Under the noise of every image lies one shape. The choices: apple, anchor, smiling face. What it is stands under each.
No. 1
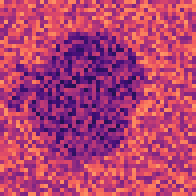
apple
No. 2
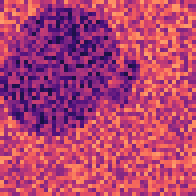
apple
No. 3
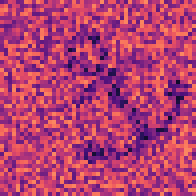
anchor
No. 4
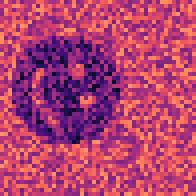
smiling face
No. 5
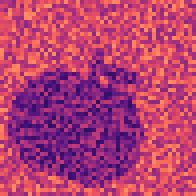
apple
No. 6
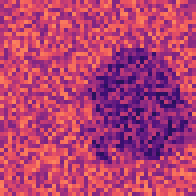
apple
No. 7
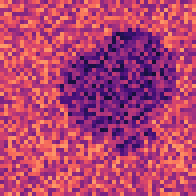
apple
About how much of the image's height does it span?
two thirds
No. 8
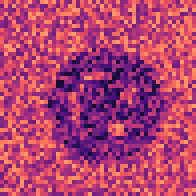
smiling face
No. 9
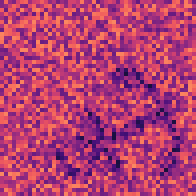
anchor
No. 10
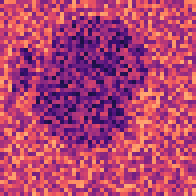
apple
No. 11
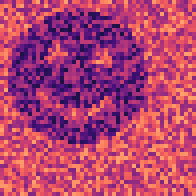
smiling face
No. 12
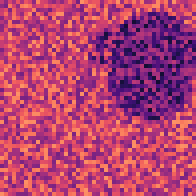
apple
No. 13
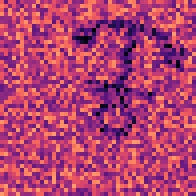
anchor
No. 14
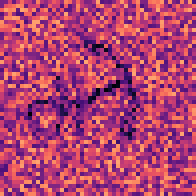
anchor
